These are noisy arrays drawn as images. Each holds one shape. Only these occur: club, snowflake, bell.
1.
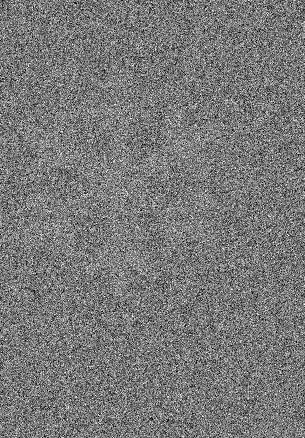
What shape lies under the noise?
snowflake
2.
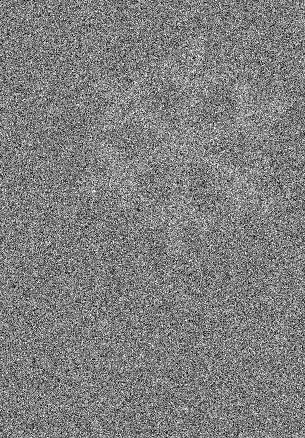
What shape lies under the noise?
snowflake
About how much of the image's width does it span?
two thirds
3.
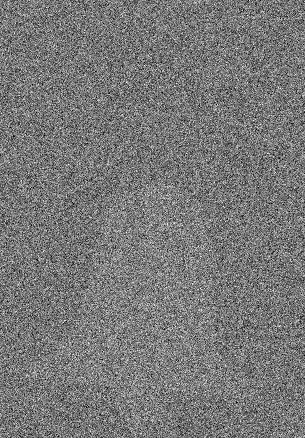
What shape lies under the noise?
bell
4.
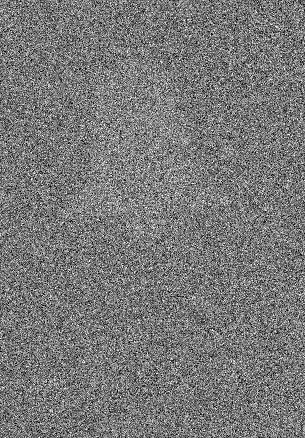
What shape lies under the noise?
bell
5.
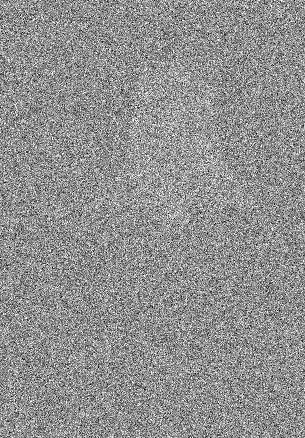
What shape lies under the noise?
bell
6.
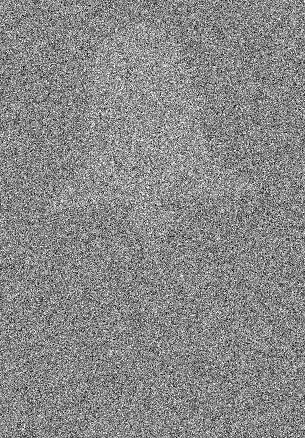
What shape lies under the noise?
bell
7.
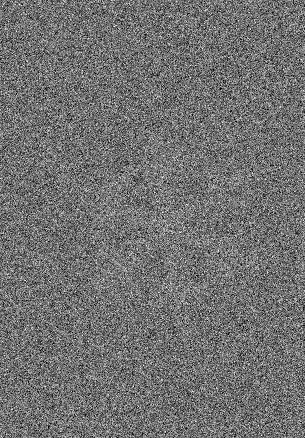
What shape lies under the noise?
snowflake
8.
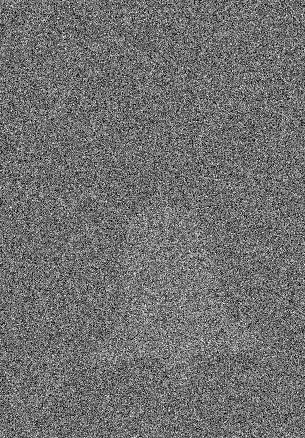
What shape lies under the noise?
bell
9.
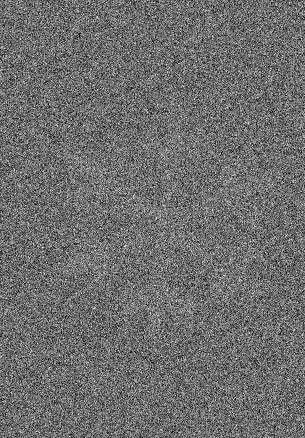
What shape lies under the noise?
snowflake
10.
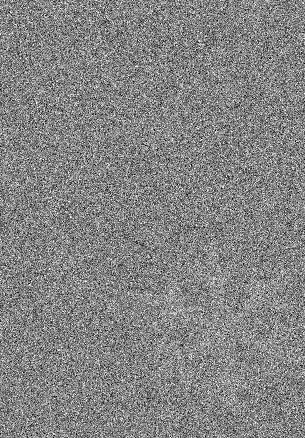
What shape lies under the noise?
snowflake
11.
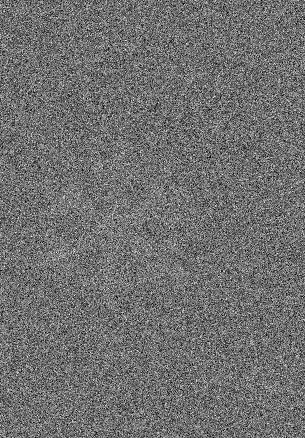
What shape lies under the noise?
snowflake
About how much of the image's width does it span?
half
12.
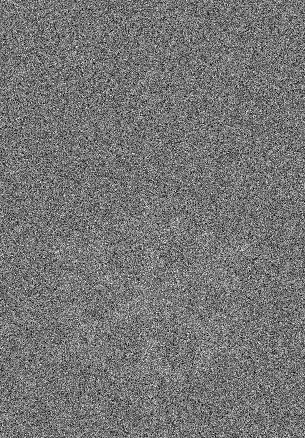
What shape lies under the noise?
snowflake
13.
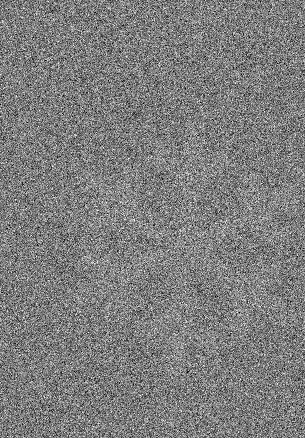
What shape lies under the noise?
snowflake
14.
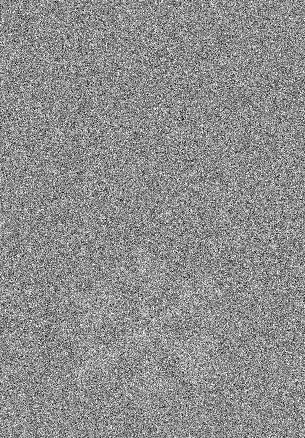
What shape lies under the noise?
snowflake
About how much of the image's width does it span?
half
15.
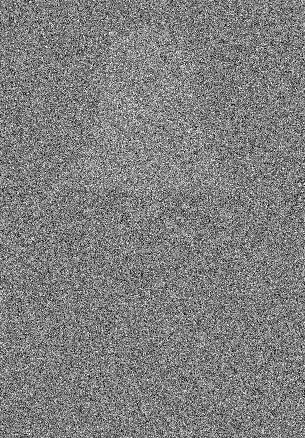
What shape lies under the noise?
bell
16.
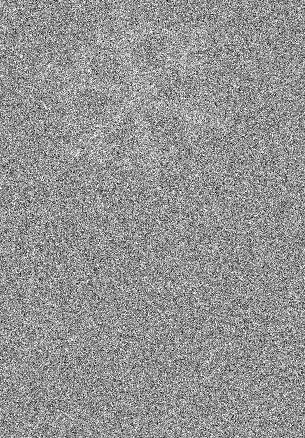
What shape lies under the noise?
snowflake
